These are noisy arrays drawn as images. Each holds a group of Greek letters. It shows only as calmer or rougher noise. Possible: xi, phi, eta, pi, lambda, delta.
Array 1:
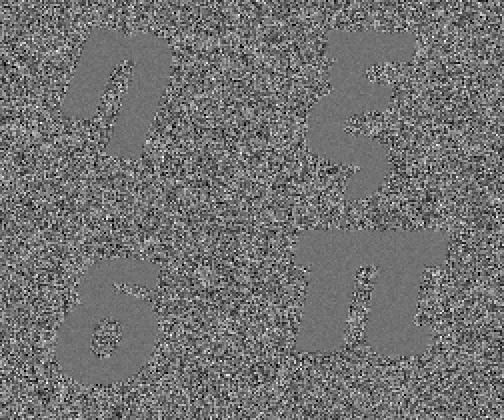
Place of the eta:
top left
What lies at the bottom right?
pi
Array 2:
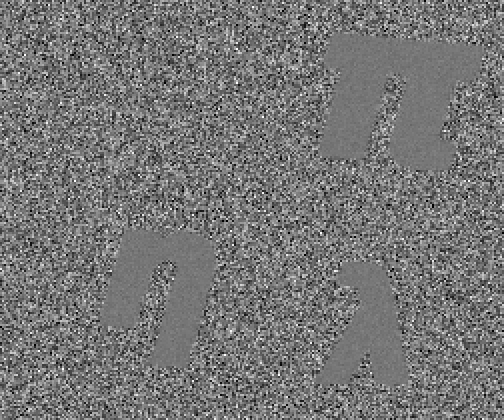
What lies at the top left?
nothing
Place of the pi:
top right
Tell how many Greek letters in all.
3
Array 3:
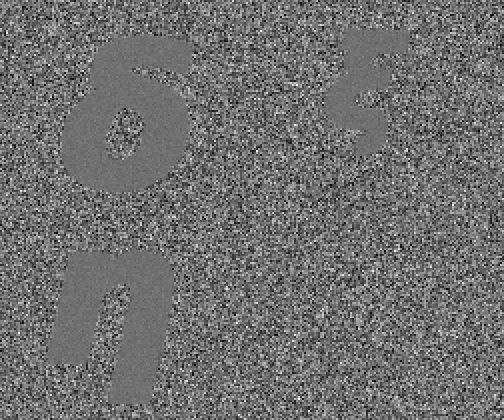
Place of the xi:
top right
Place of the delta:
top left
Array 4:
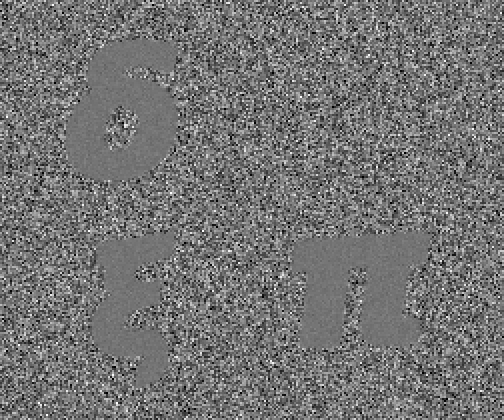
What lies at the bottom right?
pi
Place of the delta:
top left
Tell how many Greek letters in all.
3
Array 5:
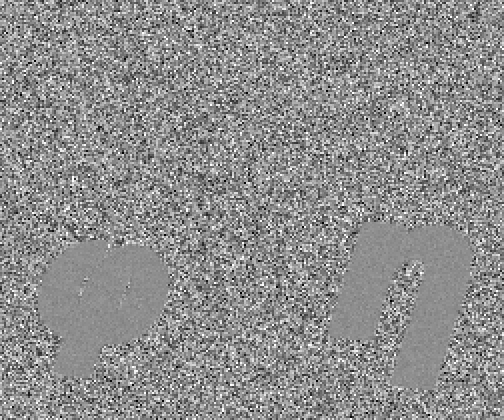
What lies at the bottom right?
eta
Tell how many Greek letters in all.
2
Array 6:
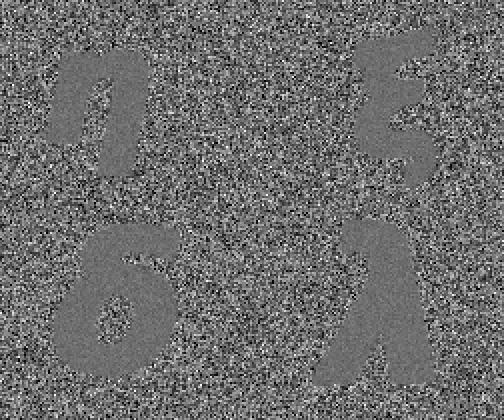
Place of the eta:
top left
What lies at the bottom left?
delta
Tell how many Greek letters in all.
4
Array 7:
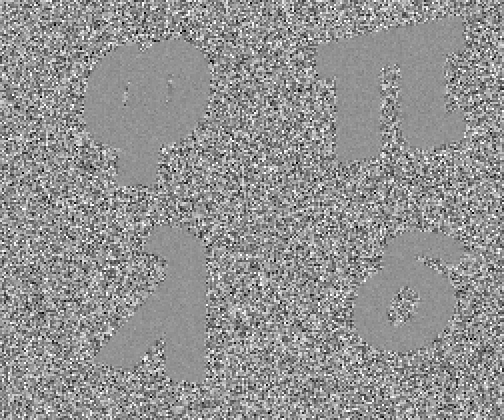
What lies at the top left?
phi
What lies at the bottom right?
delta
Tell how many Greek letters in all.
4
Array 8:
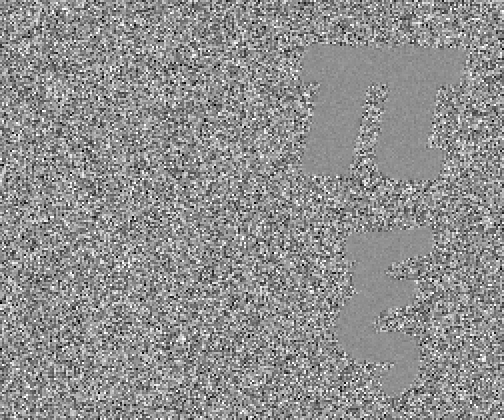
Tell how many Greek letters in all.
2
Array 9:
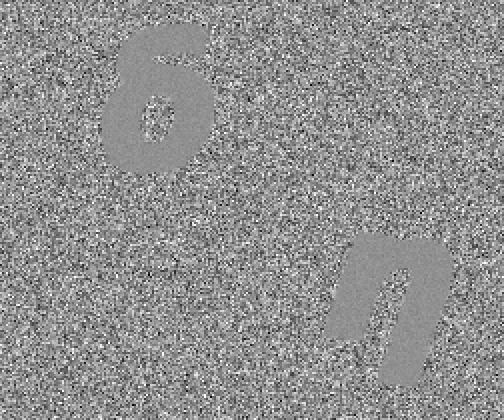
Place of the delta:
top left
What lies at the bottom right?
eta
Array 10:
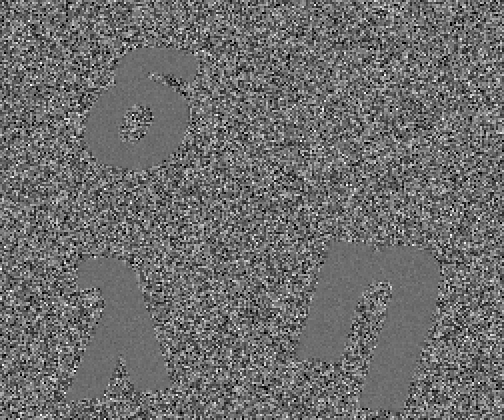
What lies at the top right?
nothing
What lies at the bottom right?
eta
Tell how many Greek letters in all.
3
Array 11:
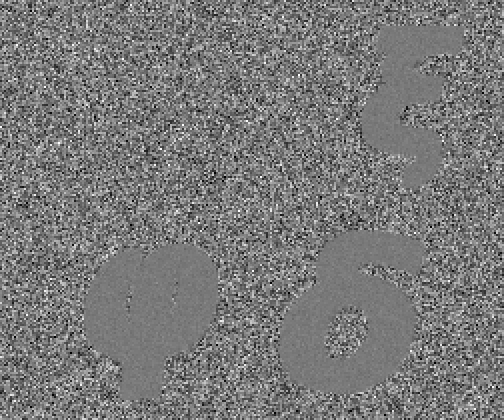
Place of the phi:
bottom left
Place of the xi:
top right
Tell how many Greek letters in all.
3
